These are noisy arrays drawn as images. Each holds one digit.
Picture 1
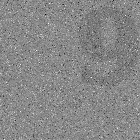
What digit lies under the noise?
9
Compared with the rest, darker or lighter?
darker
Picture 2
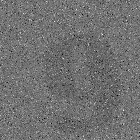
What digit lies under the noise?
9
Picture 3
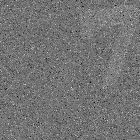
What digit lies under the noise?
7
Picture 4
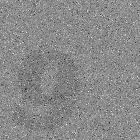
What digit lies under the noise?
9
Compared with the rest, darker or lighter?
darker
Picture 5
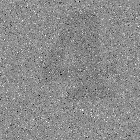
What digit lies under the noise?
4
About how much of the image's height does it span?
two thirds
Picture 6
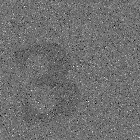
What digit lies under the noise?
3
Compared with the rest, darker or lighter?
darker
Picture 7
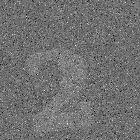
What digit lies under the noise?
2
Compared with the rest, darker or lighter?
lighter
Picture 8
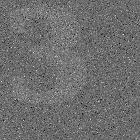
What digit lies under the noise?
3
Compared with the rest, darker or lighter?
lighter
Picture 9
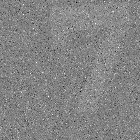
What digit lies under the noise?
7
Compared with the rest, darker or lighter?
lighter
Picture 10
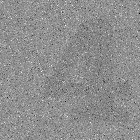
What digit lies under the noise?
4
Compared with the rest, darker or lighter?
darker
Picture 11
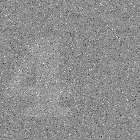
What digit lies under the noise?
4
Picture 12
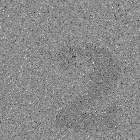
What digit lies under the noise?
2
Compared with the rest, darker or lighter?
darker
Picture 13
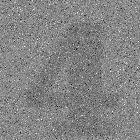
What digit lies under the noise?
4
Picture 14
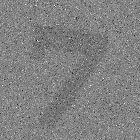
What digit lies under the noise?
7
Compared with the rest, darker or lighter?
darker
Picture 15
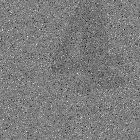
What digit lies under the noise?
4
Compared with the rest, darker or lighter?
darker
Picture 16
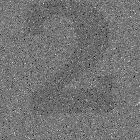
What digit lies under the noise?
2
